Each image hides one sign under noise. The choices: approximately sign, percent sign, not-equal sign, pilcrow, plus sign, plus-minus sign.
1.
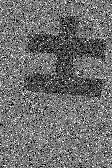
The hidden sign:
plus-minus sign
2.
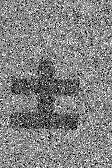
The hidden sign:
plus-minus sign
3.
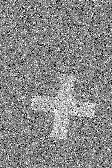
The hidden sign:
plus sign
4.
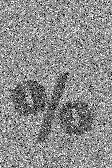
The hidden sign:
percent sign
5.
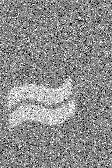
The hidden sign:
approximately sign
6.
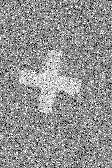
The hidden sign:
plus sign
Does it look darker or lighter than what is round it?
lighter
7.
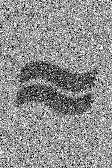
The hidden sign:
approximately sign
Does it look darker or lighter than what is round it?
darker
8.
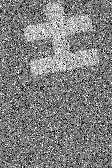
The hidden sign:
plus-minus sign
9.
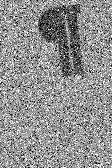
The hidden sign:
pilcrow
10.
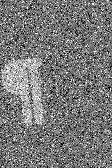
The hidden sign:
pilcrow
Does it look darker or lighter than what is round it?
lighter
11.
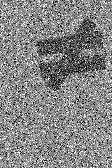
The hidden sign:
not-equal sign
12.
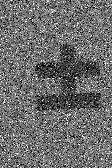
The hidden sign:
plus-minus sign
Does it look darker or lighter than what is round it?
darker
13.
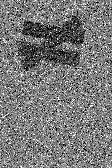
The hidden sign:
not-equal sign
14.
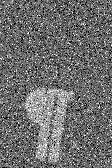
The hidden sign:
pilcrow
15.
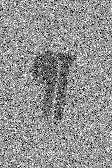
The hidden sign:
pilcrow
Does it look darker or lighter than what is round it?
darker
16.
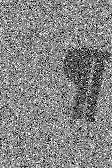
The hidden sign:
pilcrow
